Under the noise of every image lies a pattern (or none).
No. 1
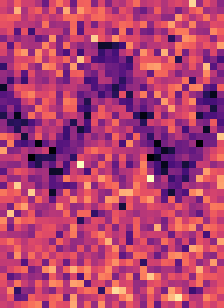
a wavy band
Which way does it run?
left to right
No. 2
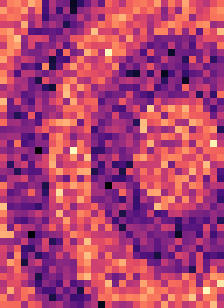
rings round one point
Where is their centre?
middle right
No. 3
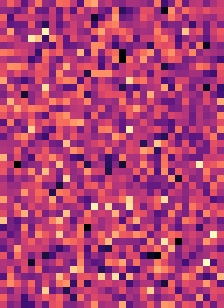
only noise
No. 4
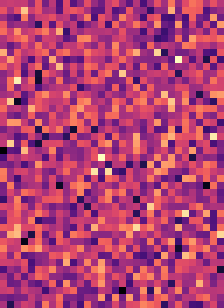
only noise
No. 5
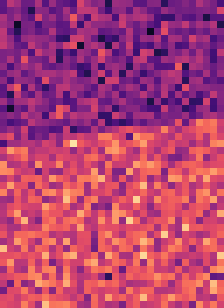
a sharp edge
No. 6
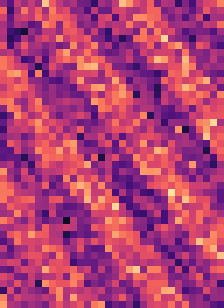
diagonal stripes
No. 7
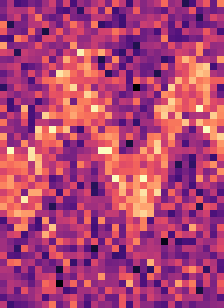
a wavy band
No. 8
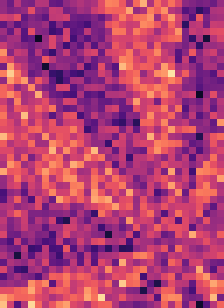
spokes from one point
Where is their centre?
bottom right
